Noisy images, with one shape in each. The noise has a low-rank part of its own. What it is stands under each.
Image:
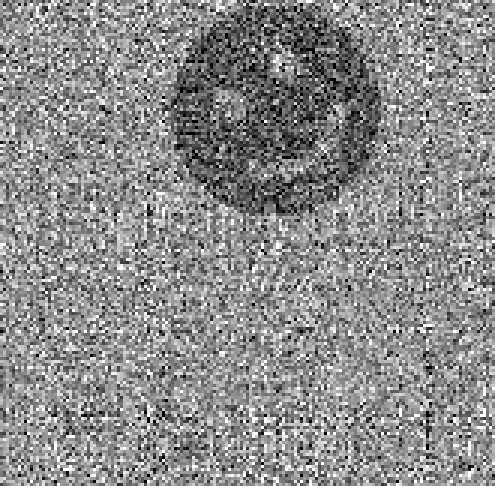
smiling face
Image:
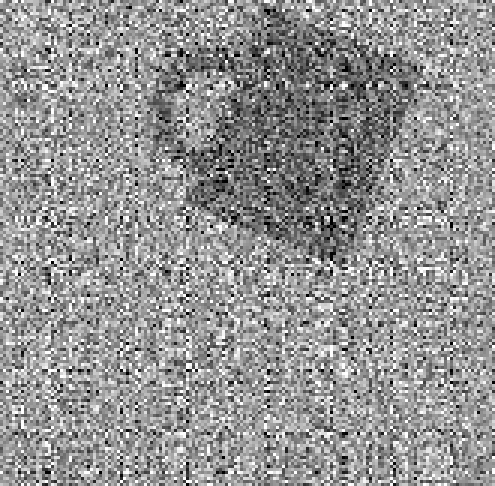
cup
